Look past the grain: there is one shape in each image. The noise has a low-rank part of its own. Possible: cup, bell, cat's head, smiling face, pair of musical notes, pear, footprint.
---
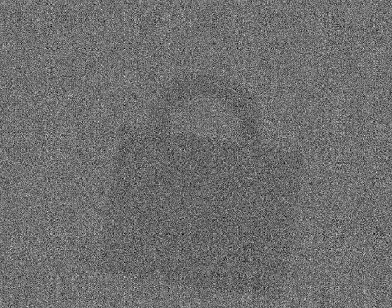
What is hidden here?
dark cup
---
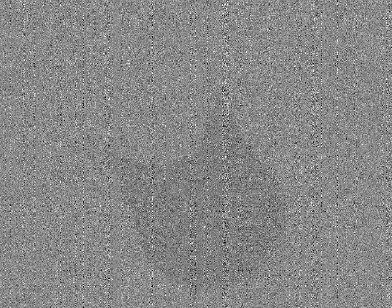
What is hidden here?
dark cat's head
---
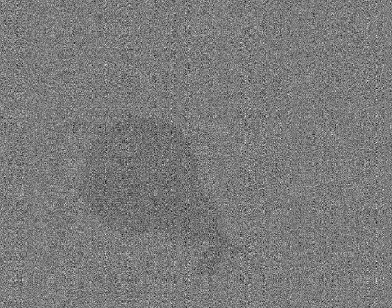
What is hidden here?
dark pear
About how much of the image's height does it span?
half
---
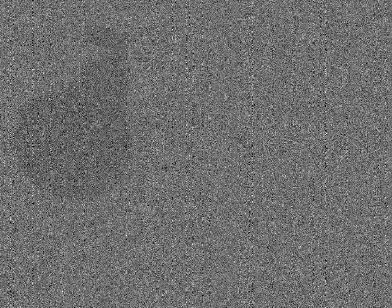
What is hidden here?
dark pear
